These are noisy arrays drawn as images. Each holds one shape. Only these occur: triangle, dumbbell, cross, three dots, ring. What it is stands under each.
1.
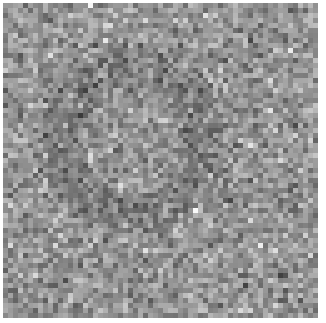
ring
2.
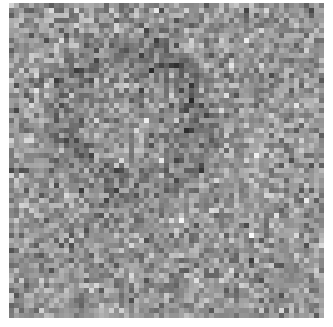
ring
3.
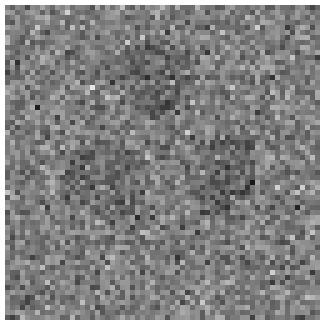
three dots
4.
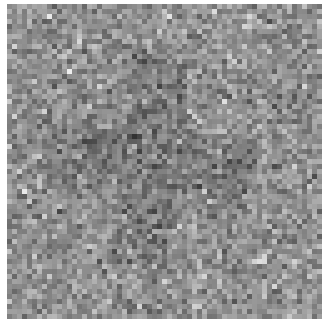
cross
